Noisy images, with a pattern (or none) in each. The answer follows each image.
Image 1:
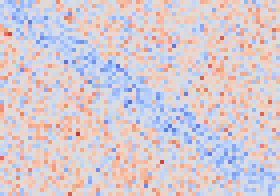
a diagonal band
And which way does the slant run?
top left to bottom right
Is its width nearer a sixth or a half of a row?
a sixth
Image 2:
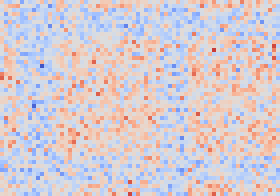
bands of rows crossing bands of columns
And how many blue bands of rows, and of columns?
2 and 2
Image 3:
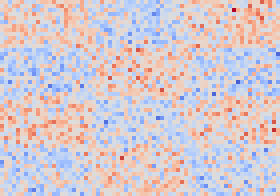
a checkerboard
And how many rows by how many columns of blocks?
4 by 3
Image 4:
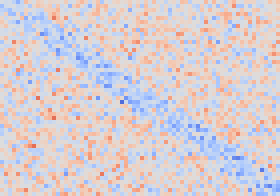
a diagonal band
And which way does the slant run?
top left to bottom right
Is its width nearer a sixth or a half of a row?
a sixth
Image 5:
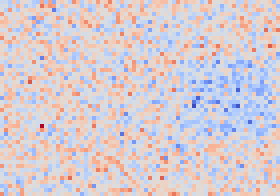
one block
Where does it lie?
middle right
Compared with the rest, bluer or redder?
bluer
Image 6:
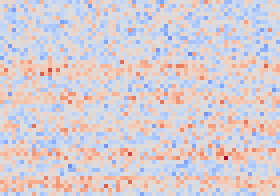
bands of rows
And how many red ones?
5
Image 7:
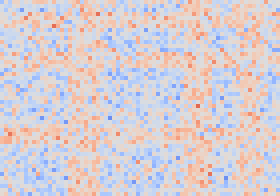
bands of rows crossing bands of columns
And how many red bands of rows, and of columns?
3 and 3
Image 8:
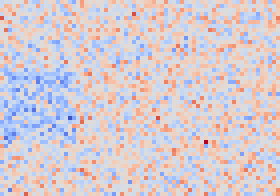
one block
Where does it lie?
middle left
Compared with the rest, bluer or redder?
bluer
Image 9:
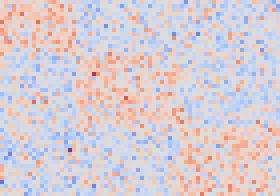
blocks along the diagonal
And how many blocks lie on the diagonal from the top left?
3
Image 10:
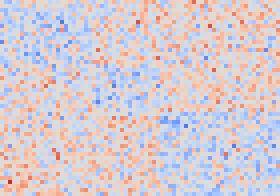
blocks along the diagonal
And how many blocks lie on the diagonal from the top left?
3
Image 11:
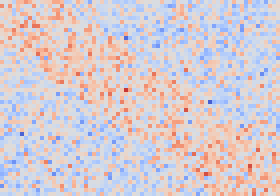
a diagonal band
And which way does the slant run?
top left to bottom right
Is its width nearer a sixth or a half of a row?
a half
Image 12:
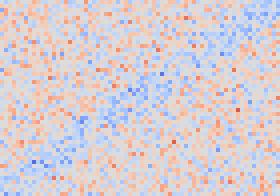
a diagonal band
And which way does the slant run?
bottom left to top right
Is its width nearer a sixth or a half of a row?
a sixth
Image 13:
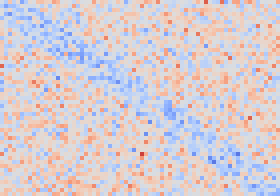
a diagonal band
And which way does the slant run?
top left to bottom right
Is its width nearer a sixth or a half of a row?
a sixth
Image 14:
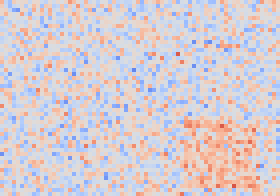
one block
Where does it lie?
bottom right
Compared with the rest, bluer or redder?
redder
